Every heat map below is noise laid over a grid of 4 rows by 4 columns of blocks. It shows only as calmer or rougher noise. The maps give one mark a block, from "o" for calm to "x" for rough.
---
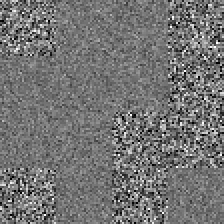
xoox
ooox
ooxx
xoxo
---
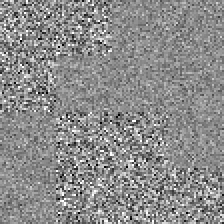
xxoo
xooo
oxxo
oxxx
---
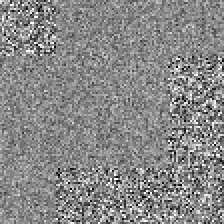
xooo
ooox
ooox
oxxx
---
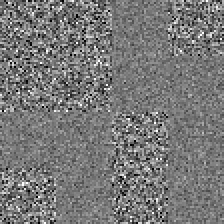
xxox
xxoo
ooxo
xoxo
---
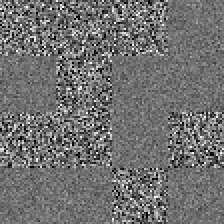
xxxo
oxoo
xxox
ooxo
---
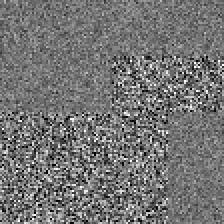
oooo
ooxx
xxxo
xxxo
